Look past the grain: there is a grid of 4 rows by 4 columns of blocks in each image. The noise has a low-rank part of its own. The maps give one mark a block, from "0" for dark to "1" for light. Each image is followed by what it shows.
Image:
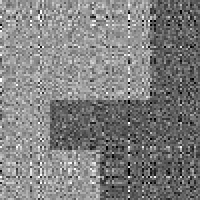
1 1 1 0
1 1 1 0
1 0 0 0
1 1 0 0
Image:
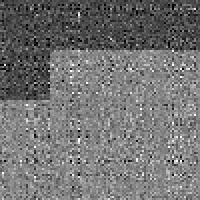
0 0 0 0
0 1 1 1
1 1 1 1
1 1 1 1
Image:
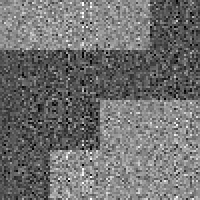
1 1 1 0
0 0 0 0
0 0 1 1
0 1 1 1
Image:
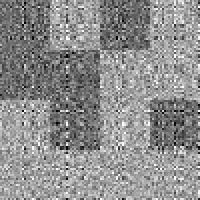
0 1 0 1
0 0 1 1
1 0 1 0
1 1 1 1
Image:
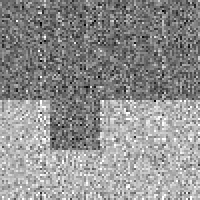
0 0 0 0
0 0 0 0
1 0 1 1
1 1 1 1
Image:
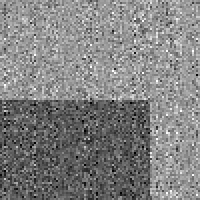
1 1 1 1
1 1 1 1
0 0 0 1
0 0 0 1
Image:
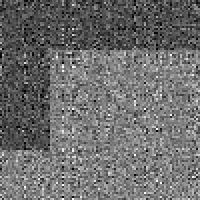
0 0 0 0
0 1 1 1
0 1 1 1
1 1 1 1
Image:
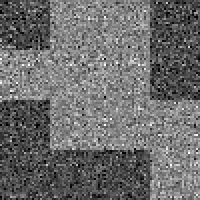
0 1 1 0
1 1 1 0
0 1 1 1
0 0 0 1
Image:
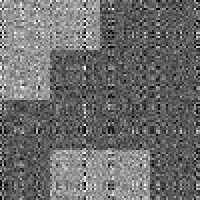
1 1 0 0
1 0 0 0
0 0 0 0
0 1 1 0
